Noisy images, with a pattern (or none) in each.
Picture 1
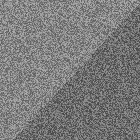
a sharp edge
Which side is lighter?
top left
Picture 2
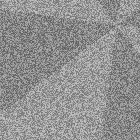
spokes from one point
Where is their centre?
top right
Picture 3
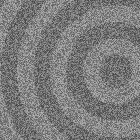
rings round one point
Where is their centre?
middle right
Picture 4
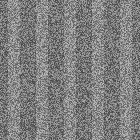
vertical stripes
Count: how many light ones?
5
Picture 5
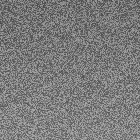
a smooth slope
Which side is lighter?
bottom
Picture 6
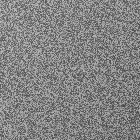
a smooth slope
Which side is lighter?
top left
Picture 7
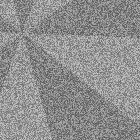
spokes from one point
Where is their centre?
top left
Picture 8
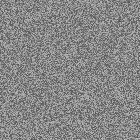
only noise
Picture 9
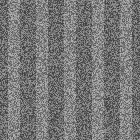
vertical stripes
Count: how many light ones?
5
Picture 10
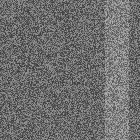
one vertical stripe
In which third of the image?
right
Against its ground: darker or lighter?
lighter
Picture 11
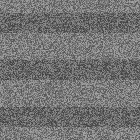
horizontal stripes
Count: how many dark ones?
3
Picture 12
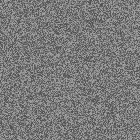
only noise
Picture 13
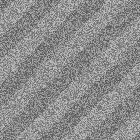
diagonal stripes
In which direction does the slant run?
bottom left to top right
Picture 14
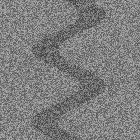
a wavy band
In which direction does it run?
top to bottom
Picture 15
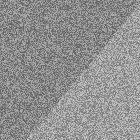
a sharp edge
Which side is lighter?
bottom right
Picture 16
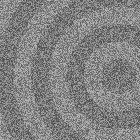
rings round one point
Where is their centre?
middle right
